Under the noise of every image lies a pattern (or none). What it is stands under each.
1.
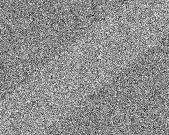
a diagonal band
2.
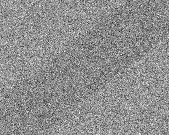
a diagonal band
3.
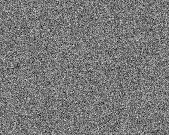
only noise
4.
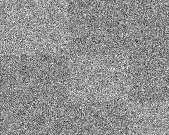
blocks along the diagonal
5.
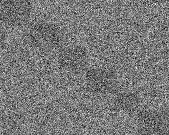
blocks along the diagonal
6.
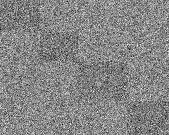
blocks along the diagonal
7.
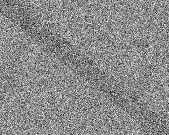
a diagonal band
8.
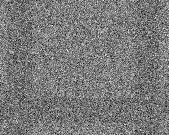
bands of rows crossing bands of columns
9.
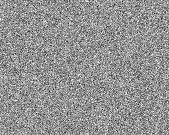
only noise
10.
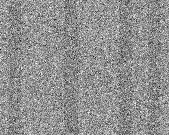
bands of columns
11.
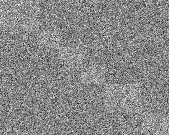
blocks along the diagonal
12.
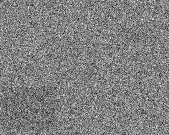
one block
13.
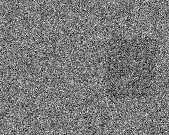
one block
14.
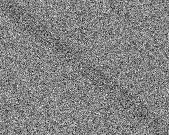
a diagonal band
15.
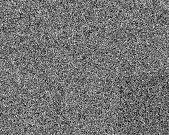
one block
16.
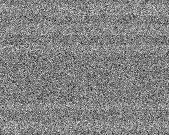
bands of rows
